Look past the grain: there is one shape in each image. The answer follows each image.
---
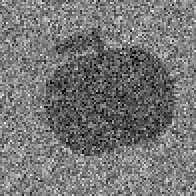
apple
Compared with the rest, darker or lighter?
darker
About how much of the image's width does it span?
two thirds
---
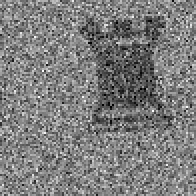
chess rook
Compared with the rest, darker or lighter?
darker
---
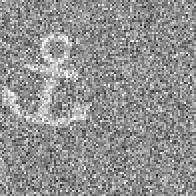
anchor
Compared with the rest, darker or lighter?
lighter
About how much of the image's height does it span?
half
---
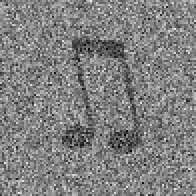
pair of musical notes
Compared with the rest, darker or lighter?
darker
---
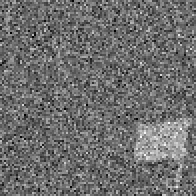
flag
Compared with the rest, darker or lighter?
lighter
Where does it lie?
bottom right
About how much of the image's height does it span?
a third
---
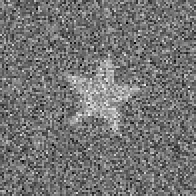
star
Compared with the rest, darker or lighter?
lighter
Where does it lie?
centre
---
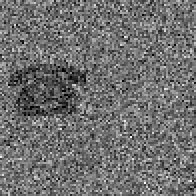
telephone
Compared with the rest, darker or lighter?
darker
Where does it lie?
middle left
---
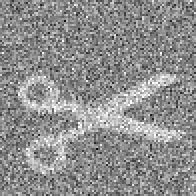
pair of scissors
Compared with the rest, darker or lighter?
lighter
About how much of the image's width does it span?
nearly all
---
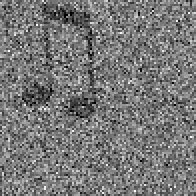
pair of musical notes
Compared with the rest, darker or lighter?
darker
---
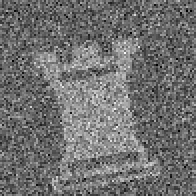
chess rook
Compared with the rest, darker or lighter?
lighter
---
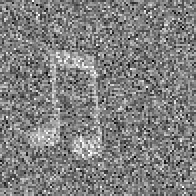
pair of musical notes
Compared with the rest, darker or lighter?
lighter
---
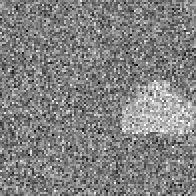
cloud
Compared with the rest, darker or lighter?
lighter
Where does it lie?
middle right
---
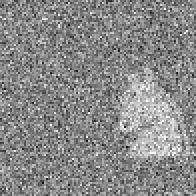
chess knight
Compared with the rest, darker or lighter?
lighter
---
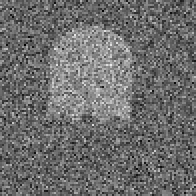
ghost
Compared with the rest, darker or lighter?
lighter
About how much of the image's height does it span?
half
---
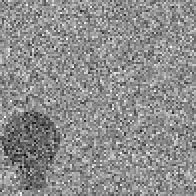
light bulb
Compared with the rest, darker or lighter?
darker
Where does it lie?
bottom left
